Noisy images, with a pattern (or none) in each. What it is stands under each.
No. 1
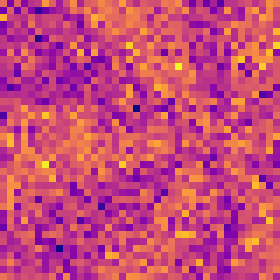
spokes from one point
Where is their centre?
middle right
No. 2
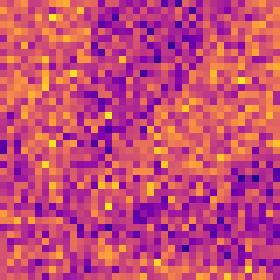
spokes from one point
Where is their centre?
bottom left
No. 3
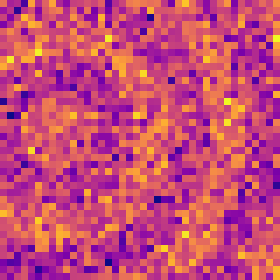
rings round one point
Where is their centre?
middle left
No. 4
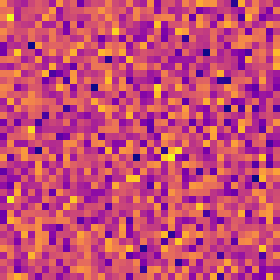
only noise
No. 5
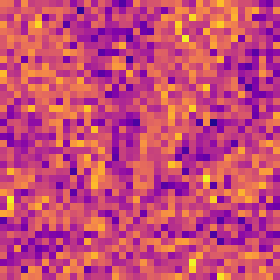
spokes from one point
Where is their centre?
bottom middle
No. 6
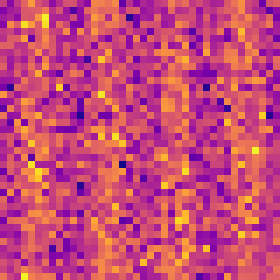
vertical stripes
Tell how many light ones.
4
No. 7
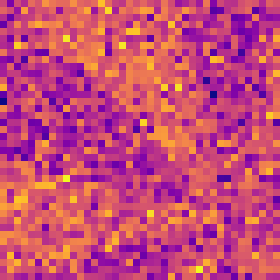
spokes from one point
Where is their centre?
bottom right
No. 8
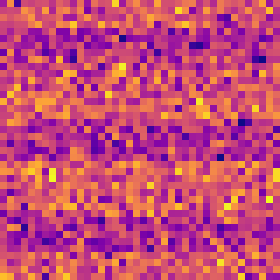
horizontal stripes
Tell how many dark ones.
3
